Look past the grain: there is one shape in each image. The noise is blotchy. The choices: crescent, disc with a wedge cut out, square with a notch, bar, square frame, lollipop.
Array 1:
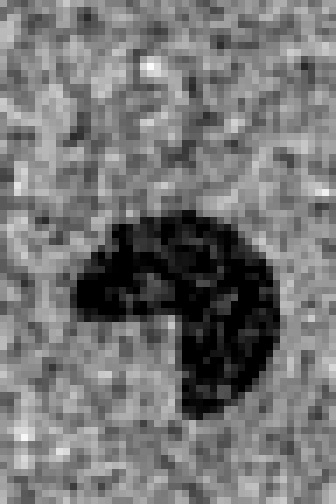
disc with a wedge cut out
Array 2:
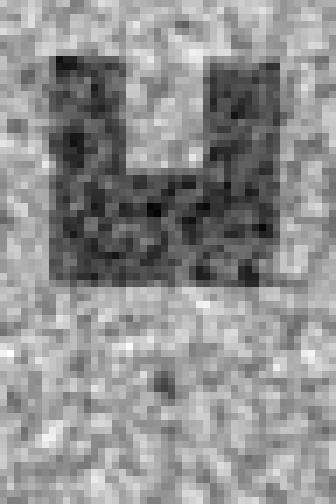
square with a notch
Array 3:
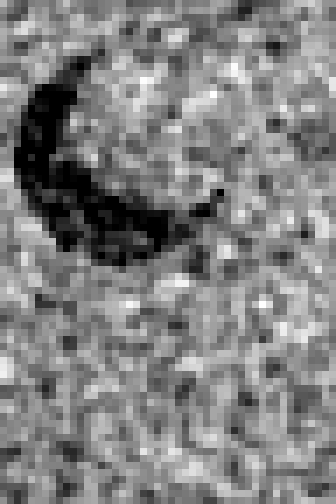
crescent
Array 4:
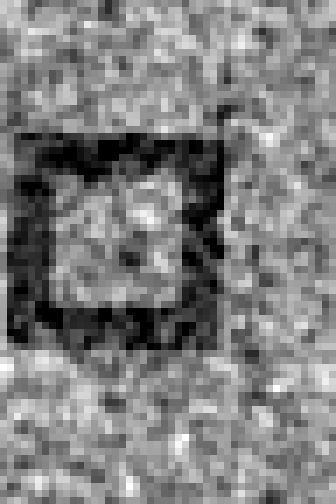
square frame
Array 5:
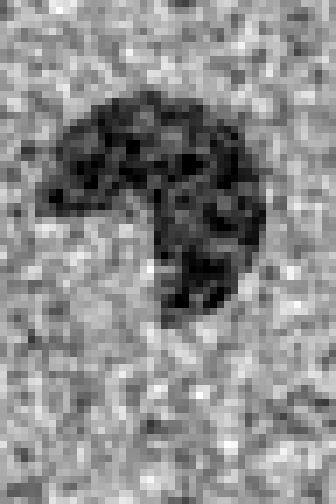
disc with a wedge cut out
